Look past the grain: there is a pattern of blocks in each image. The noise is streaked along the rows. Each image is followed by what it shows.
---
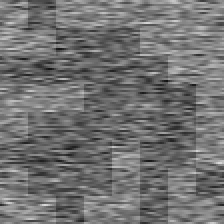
mirrored about the diagonal from the bottom left
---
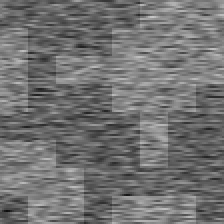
mirrored about the diagonal from the bottom left
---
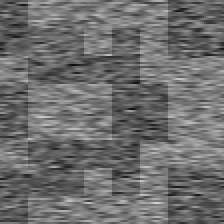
top and bottom mirror each other
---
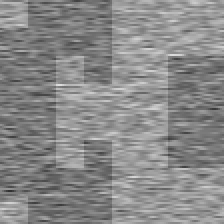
top and bottom mirror each other
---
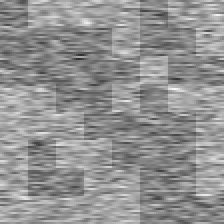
mirrored about the diagonal from the bottom left
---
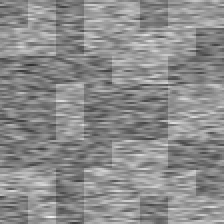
top and bottom mirror each other
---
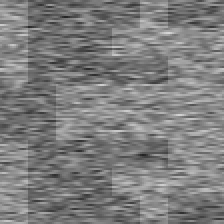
top and bottom mirror each other
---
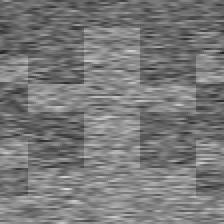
left and right mirror each other
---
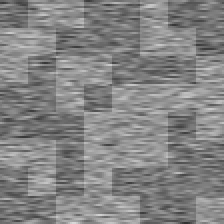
mirrored about the diagonal from the top left
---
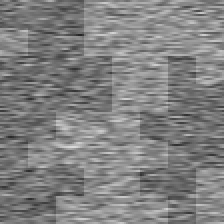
no symmetry
